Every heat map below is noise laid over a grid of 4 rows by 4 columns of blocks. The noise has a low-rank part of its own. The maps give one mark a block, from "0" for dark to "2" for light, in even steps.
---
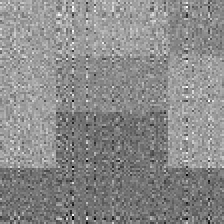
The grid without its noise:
2221
2112
2002
0000
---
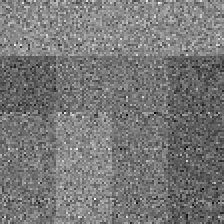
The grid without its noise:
2222
0110
1210
1210
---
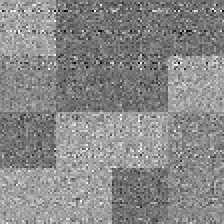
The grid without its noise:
2000
1002
0221
2201
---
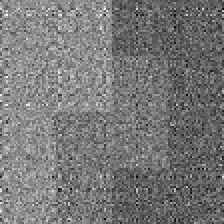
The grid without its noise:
2200
2210
2110
2100
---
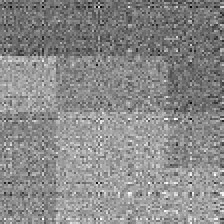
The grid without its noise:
0000
2110
1221
1222
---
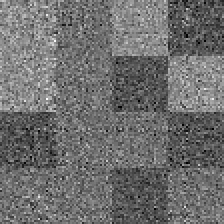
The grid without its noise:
2120
2102
0110
1101
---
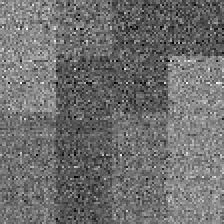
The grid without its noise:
2100
2002
1012
1012
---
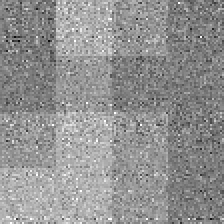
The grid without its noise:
0210
0100
1210
2210
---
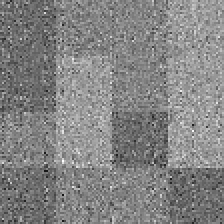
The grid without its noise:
0112
0212
1202
0110
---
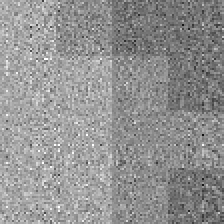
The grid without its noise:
2100
2210
2211
2210
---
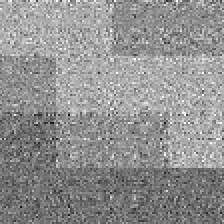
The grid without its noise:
2211
1222
0112
0000
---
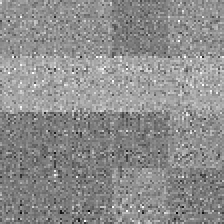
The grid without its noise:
1101
2222
0001
0010
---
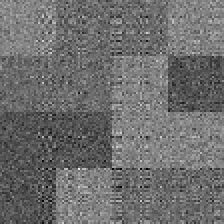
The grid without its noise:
2112
1120
0022
0211
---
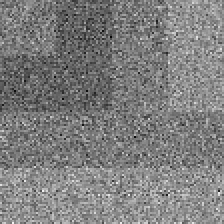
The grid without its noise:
1012
0012
1111
2222
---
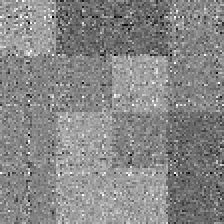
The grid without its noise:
2001
1121
1210
1220
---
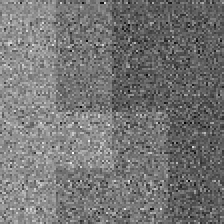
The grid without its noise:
2100
2100
2210
2110
